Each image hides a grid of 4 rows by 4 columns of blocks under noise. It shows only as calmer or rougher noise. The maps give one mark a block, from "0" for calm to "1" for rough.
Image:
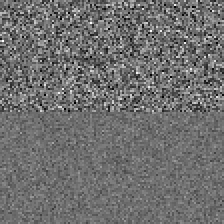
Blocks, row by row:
1 1 1 1
1 1 1 1
0 0 0 0
0 0 0 0
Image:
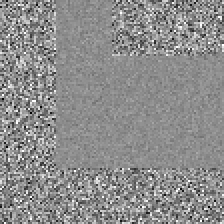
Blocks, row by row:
1 0 1 1
1 0 0 0
1 0 0 0
1 1 1 1
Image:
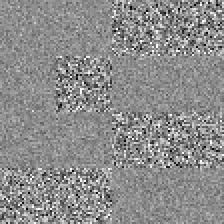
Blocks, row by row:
0 0 1 1
0 1 0 0
0 0 1 1
1 1 0 0
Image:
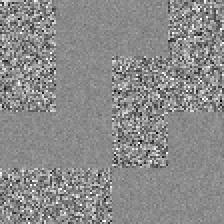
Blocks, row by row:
1 0 0 1
1 0 1 1
0 0 1 0
1 1 0 0
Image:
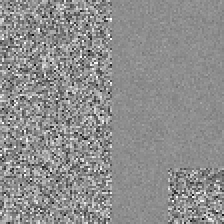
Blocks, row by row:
1 1 0 0
1 1 0 0
1 1 0 0
1 1 0 1
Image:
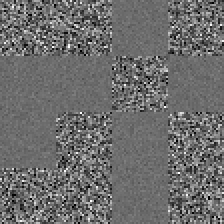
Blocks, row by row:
1 1 0 1
0 0 1 0
0 1 0 1
1 1 0 1
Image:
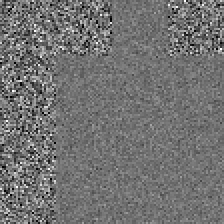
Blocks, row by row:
1 1 0 1
1 0 0 0
1 0 0 0
1 0 0 0
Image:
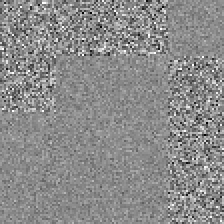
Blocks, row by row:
1 1 1 0
1 0 0 1
0 0 0 1
0 0 0 1
